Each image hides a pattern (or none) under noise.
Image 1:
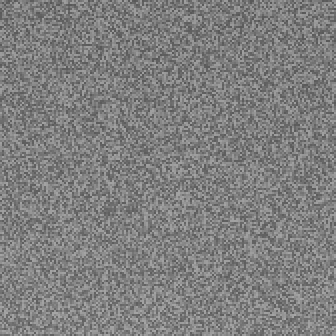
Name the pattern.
a smooth slope
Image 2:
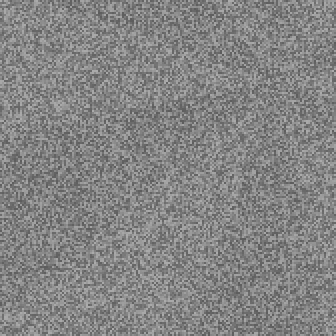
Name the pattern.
spokes from one point
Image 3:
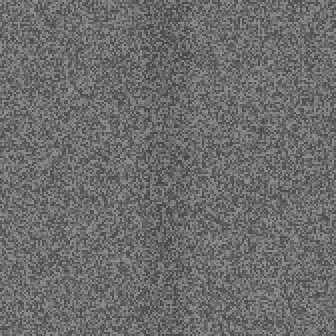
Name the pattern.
one vertical stripe
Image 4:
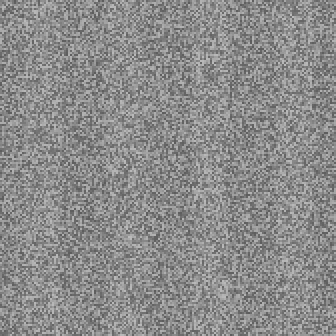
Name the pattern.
vertical stripes
